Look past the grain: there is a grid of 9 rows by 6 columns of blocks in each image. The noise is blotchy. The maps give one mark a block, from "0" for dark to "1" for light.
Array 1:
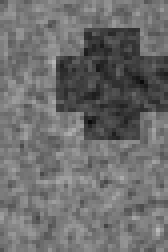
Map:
111111
111001
110000
110000
111001
111111
111111
111111
111111
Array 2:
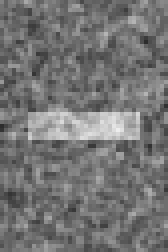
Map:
000000
000000
000000
000000
011110
000000
000000
000000
000000
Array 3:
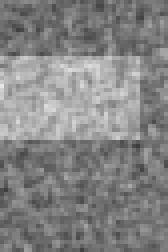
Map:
000000
000000
111110
111110
111110
000000
000000
000000
000000
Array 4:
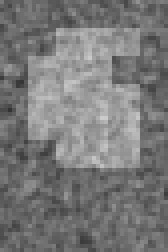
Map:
000000
001110
011100
011110
011110
001110
000000
000000
000000
